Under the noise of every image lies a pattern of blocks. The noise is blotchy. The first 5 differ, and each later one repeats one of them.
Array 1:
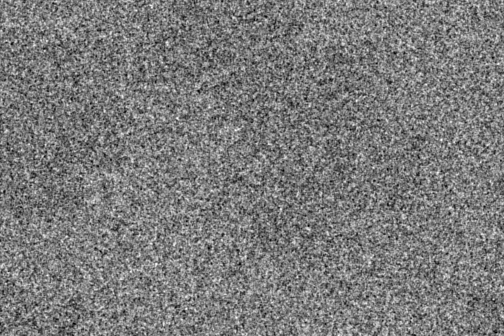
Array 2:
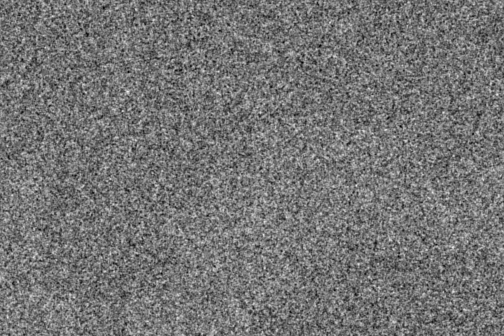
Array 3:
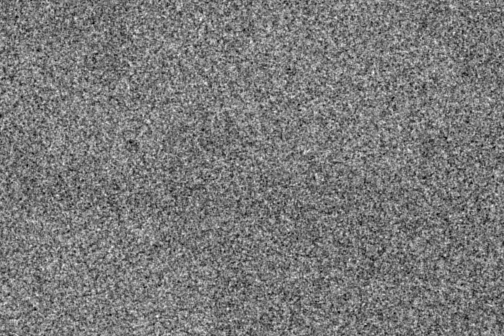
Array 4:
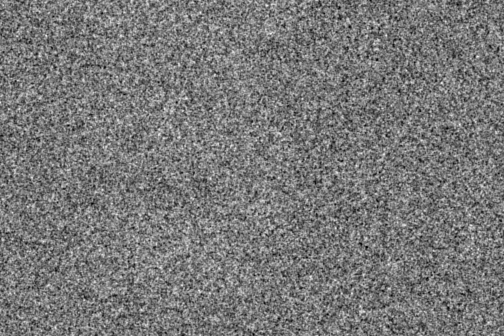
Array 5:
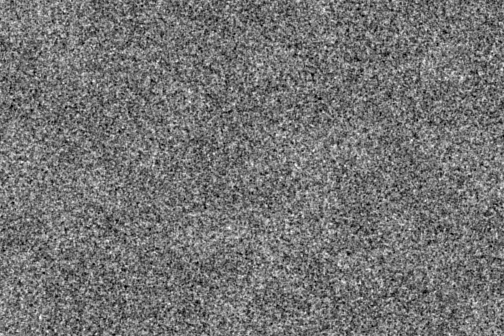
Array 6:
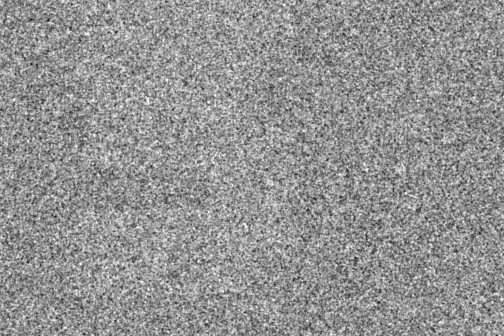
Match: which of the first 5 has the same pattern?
4
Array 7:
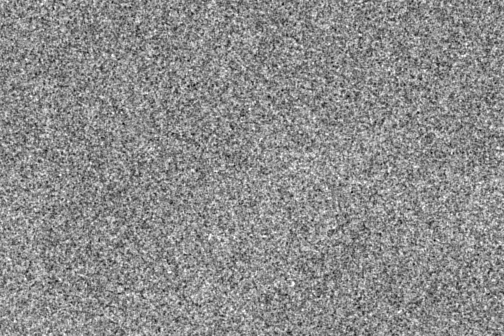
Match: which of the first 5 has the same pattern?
2
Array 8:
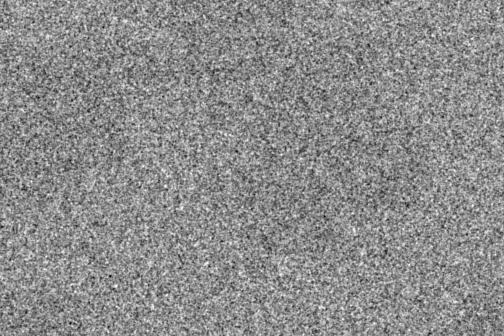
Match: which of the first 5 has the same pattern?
1
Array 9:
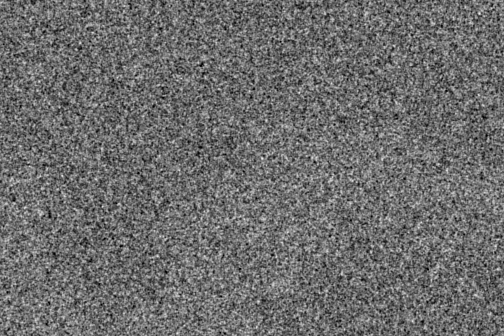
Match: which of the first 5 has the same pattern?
2
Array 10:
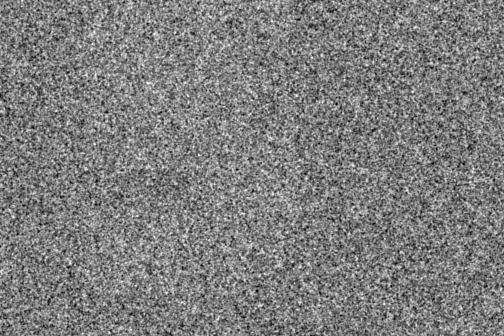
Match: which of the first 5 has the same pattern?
4
